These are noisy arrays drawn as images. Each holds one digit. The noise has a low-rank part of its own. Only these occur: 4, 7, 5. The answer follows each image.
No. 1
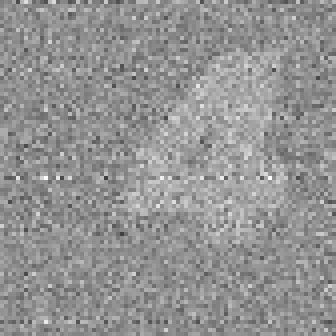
4
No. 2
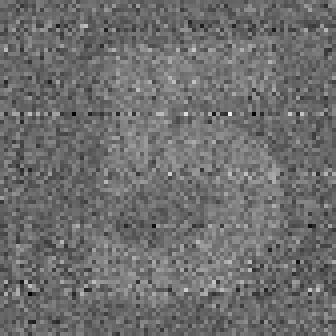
5
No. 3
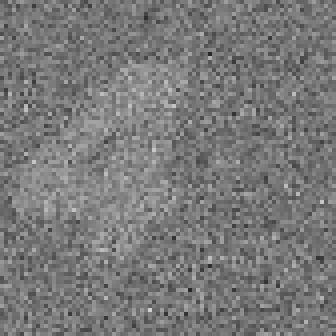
4
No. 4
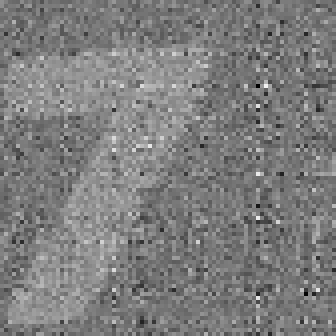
7
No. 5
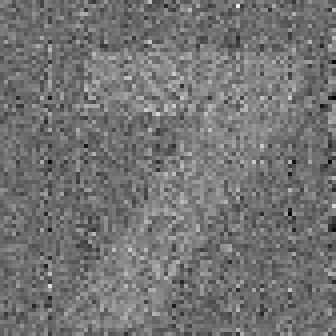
7
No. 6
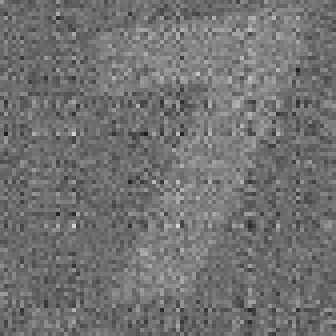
7
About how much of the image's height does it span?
nearly all
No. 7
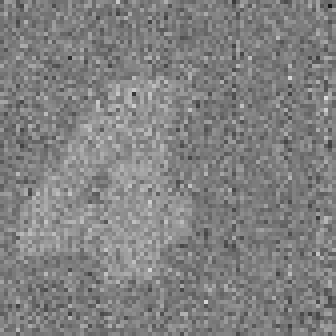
4
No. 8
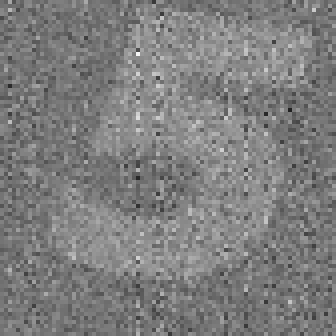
5
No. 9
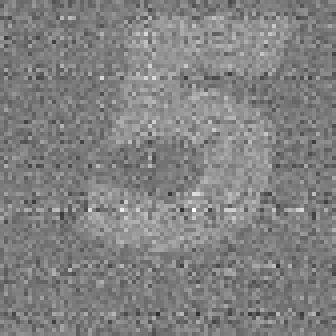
5
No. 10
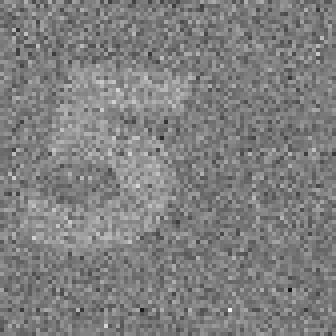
5
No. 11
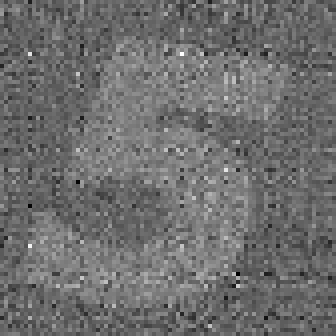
5
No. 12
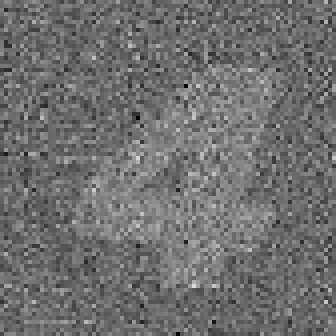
4
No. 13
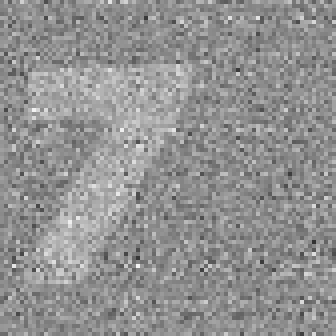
7
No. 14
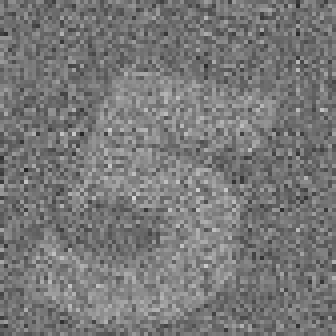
5
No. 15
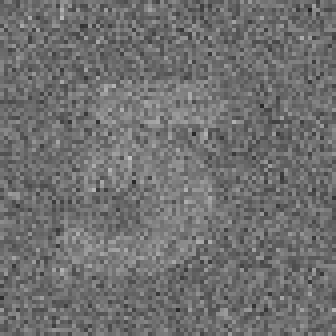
5
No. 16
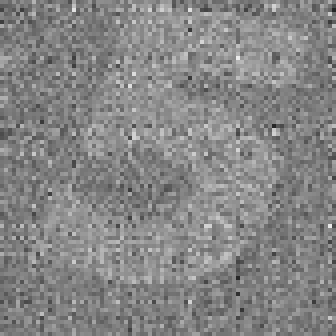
5
